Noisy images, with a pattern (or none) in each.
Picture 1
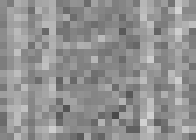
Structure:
bands of columns
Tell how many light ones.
4
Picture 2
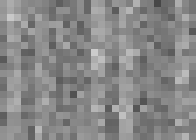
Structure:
bands of columns
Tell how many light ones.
5
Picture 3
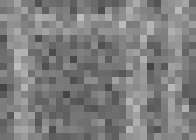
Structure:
bands of rows crossing bands of columns
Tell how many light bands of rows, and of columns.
1 and 3
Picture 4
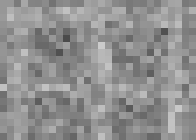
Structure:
bands of rows crossing bands of columns
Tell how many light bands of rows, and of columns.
2 and 3
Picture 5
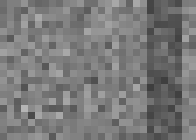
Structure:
one band of columns
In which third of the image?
right
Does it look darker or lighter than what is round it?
darker
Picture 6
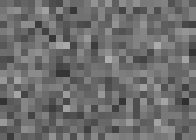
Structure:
only noise
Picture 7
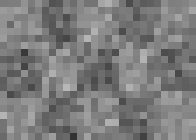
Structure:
a checkerboard
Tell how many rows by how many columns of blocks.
3 by 5
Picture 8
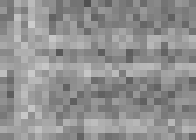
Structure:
bands of rows crossing bands of columns
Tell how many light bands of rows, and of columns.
3 and 1
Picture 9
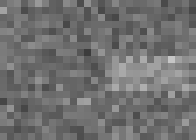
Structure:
one block
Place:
middle right
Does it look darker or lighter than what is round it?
lighter
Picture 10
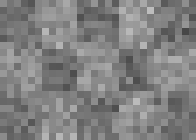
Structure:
a checkerboard
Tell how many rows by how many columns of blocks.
3 by 5
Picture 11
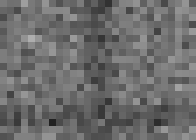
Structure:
bands of rows crossing bands of columns
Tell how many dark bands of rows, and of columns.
1 and 1
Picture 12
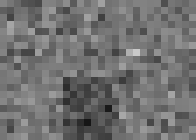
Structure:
one block
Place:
bottom middle
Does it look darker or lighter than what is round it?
darker
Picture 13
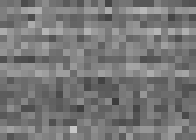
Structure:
bands of rows
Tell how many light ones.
5
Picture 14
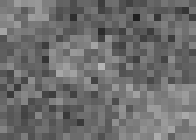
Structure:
blocks along the diagonal
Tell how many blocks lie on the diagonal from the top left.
3
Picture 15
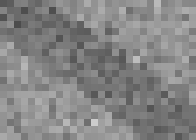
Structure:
a diagonal band
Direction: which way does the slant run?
top left to bottom right
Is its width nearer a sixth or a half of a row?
a half
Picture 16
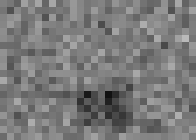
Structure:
one block
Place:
bottom middle
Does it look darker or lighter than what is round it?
darker
